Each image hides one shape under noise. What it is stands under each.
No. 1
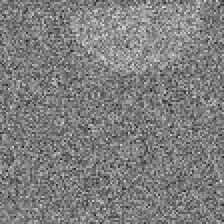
light half disc
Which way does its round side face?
down
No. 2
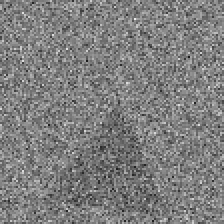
dark triangle
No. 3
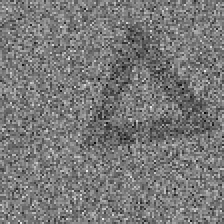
dark triangle frame
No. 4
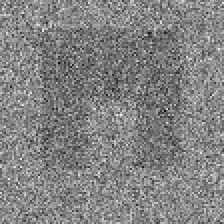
dark square with a notch
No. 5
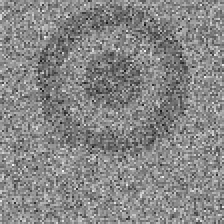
dark bullseye
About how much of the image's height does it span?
two thirds
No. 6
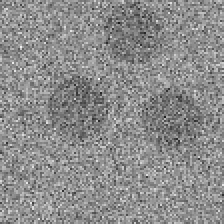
dark three dots
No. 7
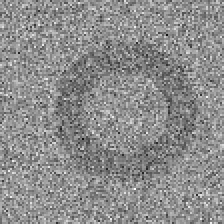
dark ring
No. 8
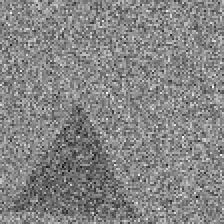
dark triangle
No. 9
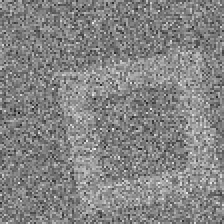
light square frame
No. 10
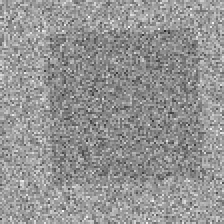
dark square
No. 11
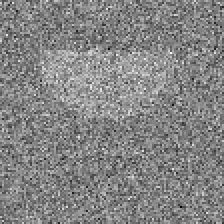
light half disc
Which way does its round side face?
down
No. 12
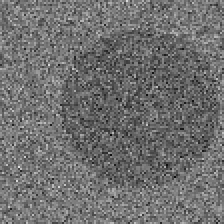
dark disc
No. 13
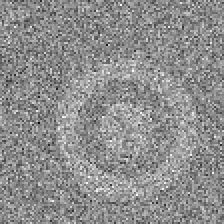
light bullseye
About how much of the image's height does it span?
two thirds
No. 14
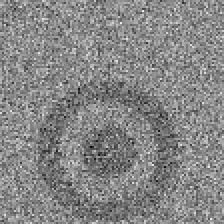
dark bullseye
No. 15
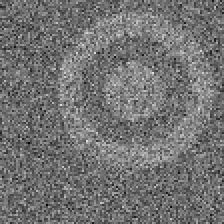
light bullseye
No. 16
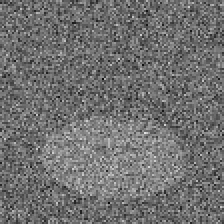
light ellipse
